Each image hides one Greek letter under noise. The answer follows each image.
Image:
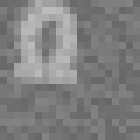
omega
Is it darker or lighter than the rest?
lighter
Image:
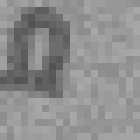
omega
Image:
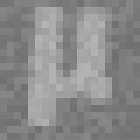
mu
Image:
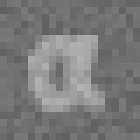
alpha
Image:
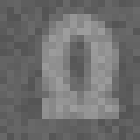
omega
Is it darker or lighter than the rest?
lighter
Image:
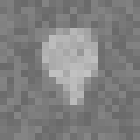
phi
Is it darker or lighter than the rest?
lighter
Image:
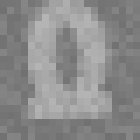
omega
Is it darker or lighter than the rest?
lighter
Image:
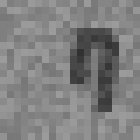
eta
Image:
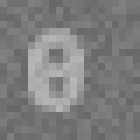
theta
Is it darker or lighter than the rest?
lighter
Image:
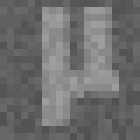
mu
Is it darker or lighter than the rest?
lighter
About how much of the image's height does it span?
nearly all
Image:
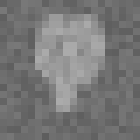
phi
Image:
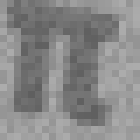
pi
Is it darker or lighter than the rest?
darker
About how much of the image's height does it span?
nearly all
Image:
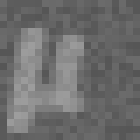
mu
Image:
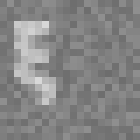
xi
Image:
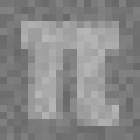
pi
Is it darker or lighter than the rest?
lighter
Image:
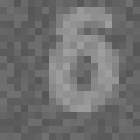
delta
